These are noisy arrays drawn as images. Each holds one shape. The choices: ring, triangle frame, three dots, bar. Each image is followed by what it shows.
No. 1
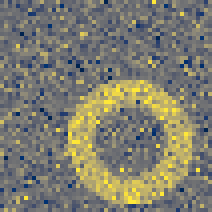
ring
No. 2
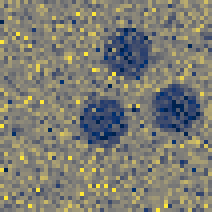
three dots
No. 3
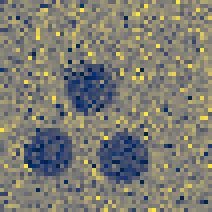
three dots
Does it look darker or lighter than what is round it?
darker
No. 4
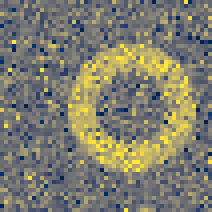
ring
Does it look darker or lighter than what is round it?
lighter
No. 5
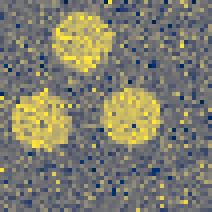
three dots
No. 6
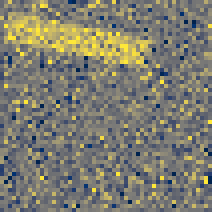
bar
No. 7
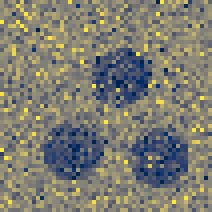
three dots
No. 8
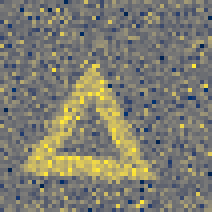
triangle frame
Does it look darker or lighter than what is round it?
lighter
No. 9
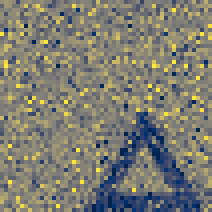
triangle frame
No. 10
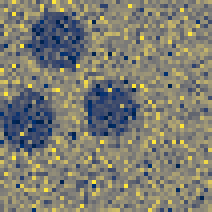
three dots
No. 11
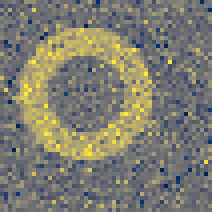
ring
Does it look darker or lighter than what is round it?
lighter
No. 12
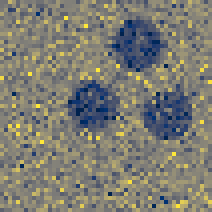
three dots
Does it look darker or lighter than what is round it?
darker
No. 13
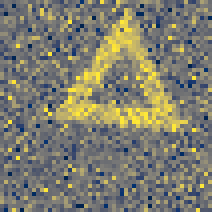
triangle frame
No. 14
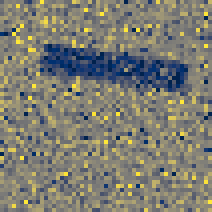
bar
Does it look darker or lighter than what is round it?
darker
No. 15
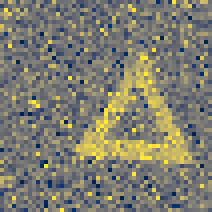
triangle frame
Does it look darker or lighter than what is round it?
lighter
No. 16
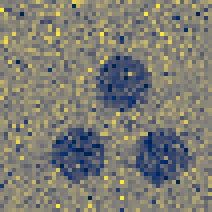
three dots
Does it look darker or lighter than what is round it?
darker
